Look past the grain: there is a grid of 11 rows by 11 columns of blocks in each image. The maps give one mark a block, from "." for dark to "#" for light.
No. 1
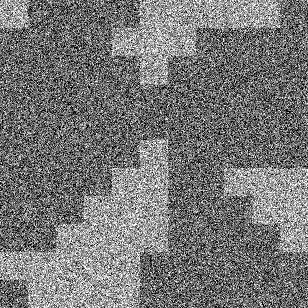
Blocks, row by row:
#....#####.
....###....
.....#.....
...........
...........
.....#.....
....##..###
...###...##
..####....#
#####......
.####......
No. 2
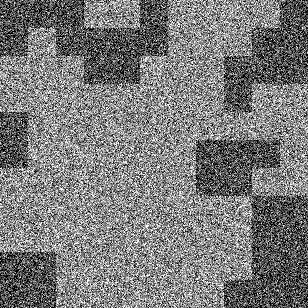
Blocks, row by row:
...##.####.
.#....###..
###..###...
########.##
.##########
.######...#
#######..##
#########..
#########..
..#######..
..######...
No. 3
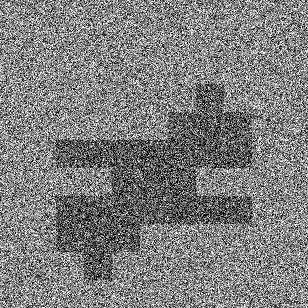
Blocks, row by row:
###########
###########
###########
#######.###
######...##
##.......##
####...####
##.......##
##...######
###.#######
###########
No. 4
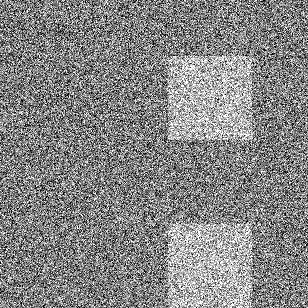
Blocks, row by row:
...........
...........
......###..
......###..
......###..
...........
...........
...........
......###..
......###..
......###..
